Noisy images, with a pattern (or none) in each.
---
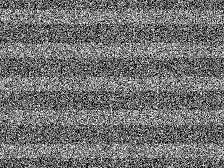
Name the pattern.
horizontal stripes
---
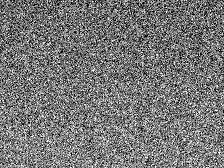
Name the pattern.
a smooth slope
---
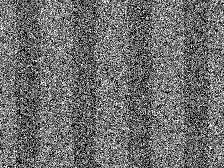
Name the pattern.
vertical stripes
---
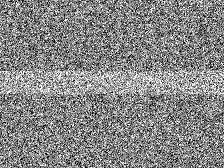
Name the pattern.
one horizontal stripe
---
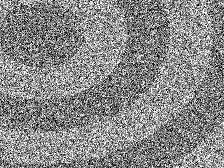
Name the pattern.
rings round one point
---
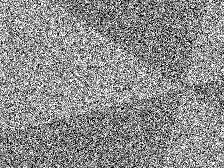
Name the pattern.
spokes from one point
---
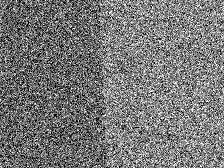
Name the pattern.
a sharp edge
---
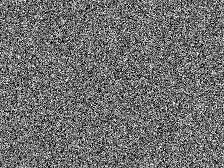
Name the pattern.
only noise
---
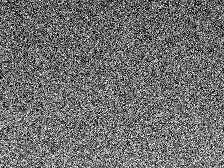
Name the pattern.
a smooth slope
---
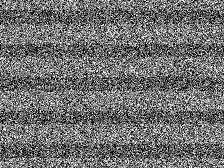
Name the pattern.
horizontal stripes
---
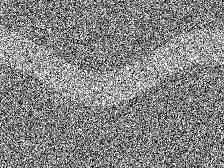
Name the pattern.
a wavy band
